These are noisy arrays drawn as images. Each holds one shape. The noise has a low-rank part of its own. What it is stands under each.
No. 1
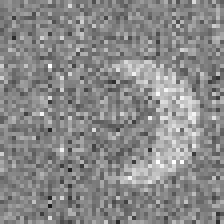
crescent
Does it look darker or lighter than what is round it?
lighter
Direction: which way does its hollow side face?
left
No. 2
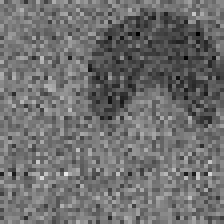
disc with a wedge cut out
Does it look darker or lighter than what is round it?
darker
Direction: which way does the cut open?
down
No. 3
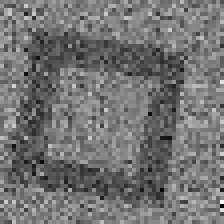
square frame
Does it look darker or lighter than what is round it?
darker
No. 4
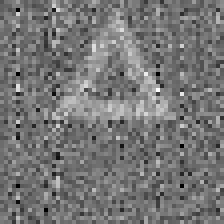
triangle frame
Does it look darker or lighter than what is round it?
lighter
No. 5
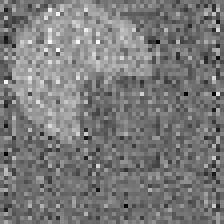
disc with a wedge cut out
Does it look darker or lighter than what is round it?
lighter
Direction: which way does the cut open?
down and right
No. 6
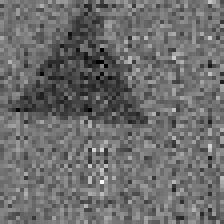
triangle
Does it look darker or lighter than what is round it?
darker
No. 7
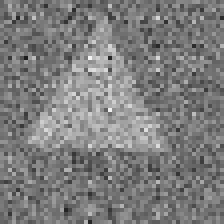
triangle
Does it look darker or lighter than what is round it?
lighter
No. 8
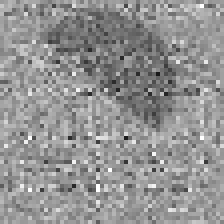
half disc
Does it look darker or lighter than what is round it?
darker
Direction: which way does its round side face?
up and right
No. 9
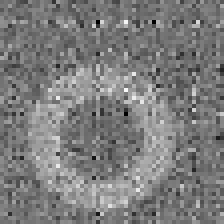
ring
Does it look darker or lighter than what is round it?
lighter
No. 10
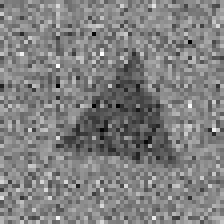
triangle
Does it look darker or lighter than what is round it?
darker
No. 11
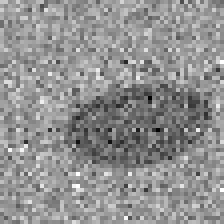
ellipse
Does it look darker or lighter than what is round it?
darker
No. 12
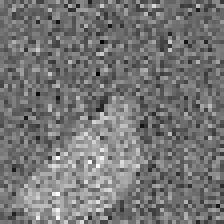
half disc
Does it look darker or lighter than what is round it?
lighter
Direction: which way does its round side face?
down and right
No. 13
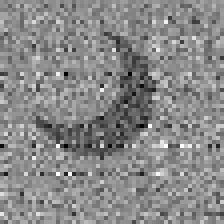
crescent
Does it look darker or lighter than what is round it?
darker
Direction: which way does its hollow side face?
up and left
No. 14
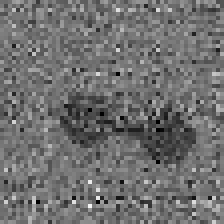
dumbbell
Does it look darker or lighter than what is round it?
darker
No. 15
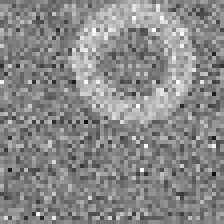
ring
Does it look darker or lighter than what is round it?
lighter
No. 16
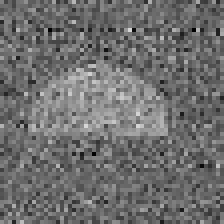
half disc
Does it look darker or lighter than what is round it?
lighter
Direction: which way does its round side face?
up
